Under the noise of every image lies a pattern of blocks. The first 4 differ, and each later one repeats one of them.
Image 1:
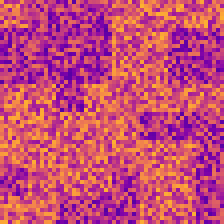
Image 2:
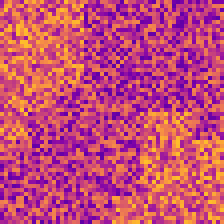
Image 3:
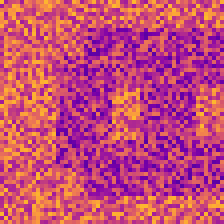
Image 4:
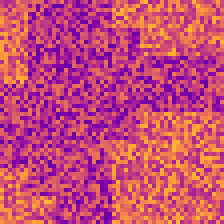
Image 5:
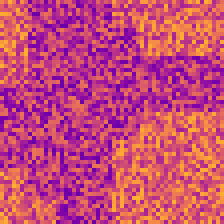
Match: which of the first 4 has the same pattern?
4
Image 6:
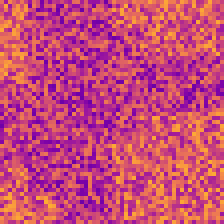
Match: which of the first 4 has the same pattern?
4
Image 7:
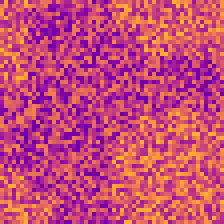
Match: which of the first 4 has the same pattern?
4
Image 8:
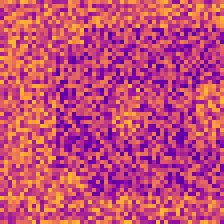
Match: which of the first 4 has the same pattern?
3
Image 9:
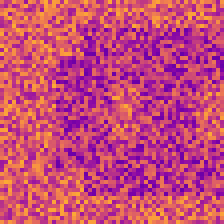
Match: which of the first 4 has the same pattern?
3
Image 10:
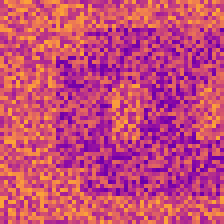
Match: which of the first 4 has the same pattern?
3
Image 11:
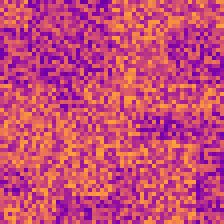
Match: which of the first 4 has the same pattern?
1
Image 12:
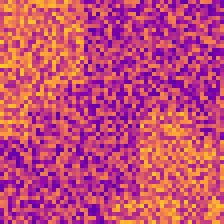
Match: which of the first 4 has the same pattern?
2
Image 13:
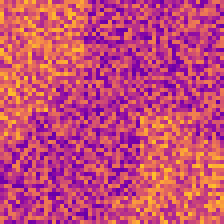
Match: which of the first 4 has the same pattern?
2
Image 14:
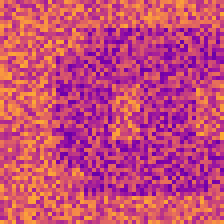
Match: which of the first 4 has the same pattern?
3
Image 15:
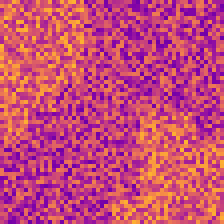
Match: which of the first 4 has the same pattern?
2
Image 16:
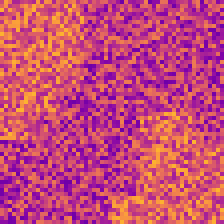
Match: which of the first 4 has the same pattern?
2
